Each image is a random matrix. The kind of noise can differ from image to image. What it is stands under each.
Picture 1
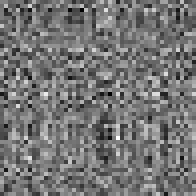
low rank plus noise
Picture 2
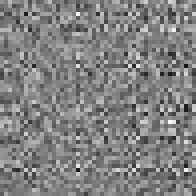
low rank plus noise
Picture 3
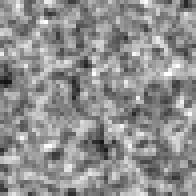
blotchy
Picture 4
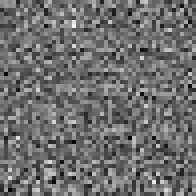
low rank plus noise
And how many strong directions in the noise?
three or four
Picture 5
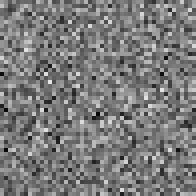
independent entries
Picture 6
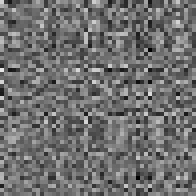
low rank plus noise
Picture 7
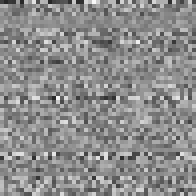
rows of uneven size
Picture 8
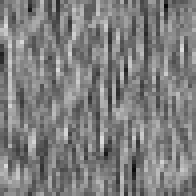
streaked along the columns
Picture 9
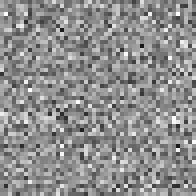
low rank plus noise
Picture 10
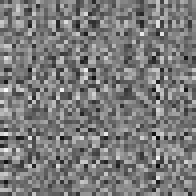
low rank plus noise
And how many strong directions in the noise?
two
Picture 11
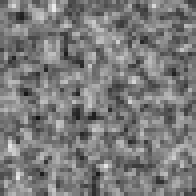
blotchy
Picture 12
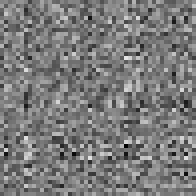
low rank plus noise
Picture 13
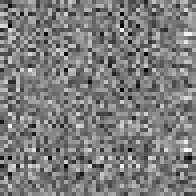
low rank plus noise
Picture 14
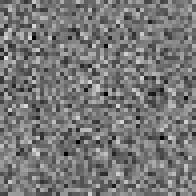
low rank plus noise
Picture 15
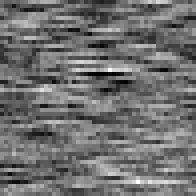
streaked along the rows
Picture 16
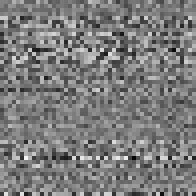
rows of uneven size
